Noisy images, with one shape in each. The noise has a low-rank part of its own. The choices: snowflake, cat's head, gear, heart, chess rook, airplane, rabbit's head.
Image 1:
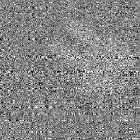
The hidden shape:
rabbit's head
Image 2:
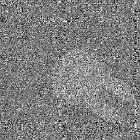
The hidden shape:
rabbit's head
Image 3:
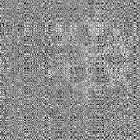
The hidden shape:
snowflake
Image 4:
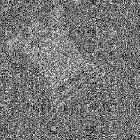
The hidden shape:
chess rook
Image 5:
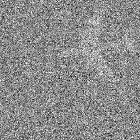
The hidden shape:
airplane
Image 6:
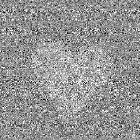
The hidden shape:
heart
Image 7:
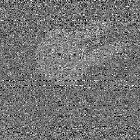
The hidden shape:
rabbit's head
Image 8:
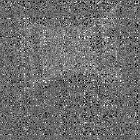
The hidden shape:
chess rook
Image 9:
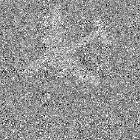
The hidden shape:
airplane
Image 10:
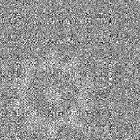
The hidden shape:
gear
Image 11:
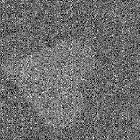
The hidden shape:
heart
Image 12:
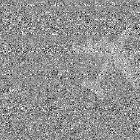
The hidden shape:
airplane
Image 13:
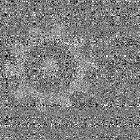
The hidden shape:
gear
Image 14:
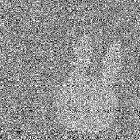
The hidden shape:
rabbit's head
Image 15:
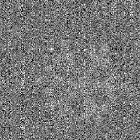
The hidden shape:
snowflake
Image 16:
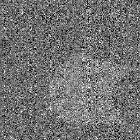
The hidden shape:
cat's head
